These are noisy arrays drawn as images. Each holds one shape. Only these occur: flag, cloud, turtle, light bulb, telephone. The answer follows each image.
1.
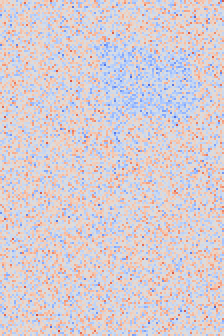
flag
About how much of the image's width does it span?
half
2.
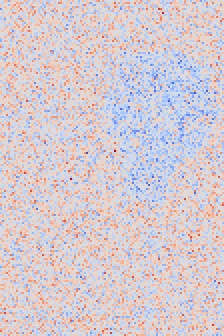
light bulb
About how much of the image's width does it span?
half
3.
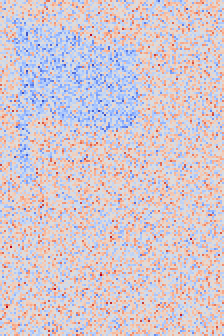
flag
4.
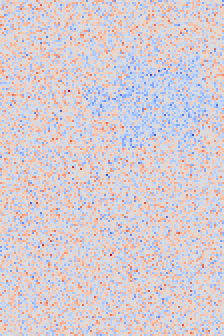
turtle
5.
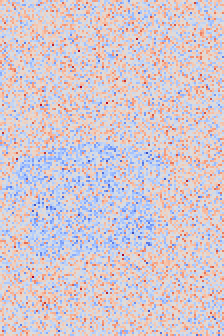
telephone
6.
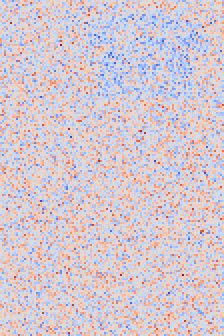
telephone
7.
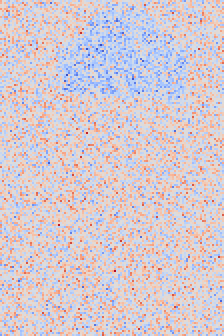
cloud
